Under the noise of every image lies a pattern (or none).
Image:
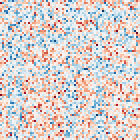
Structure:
bands of rows crossing bands of columns
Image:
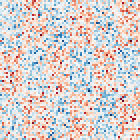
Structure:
a checkerboard
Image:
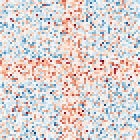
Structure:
bands of rows crossing bands of columns
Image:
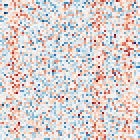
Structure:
bands of columns
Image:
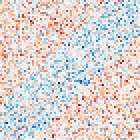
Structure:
a diagonal band
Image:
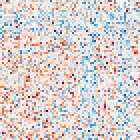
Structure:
bands of rows crossing bands of columns
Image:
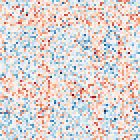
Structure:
bands of rows crossing bands of columns
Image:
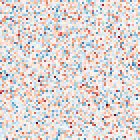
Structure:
only noise
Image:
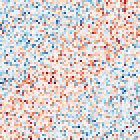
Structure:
a diagonal band
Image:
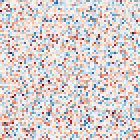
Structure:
only noise
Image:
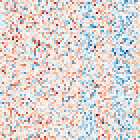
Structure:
bands of columns
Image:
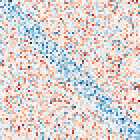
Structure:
a diagonal band
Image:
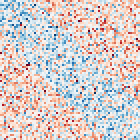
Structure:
a diagonal band
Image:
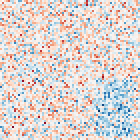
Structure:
one block
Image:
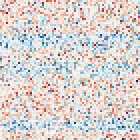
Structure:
bands of rows
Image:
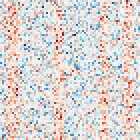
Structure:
bands of columns
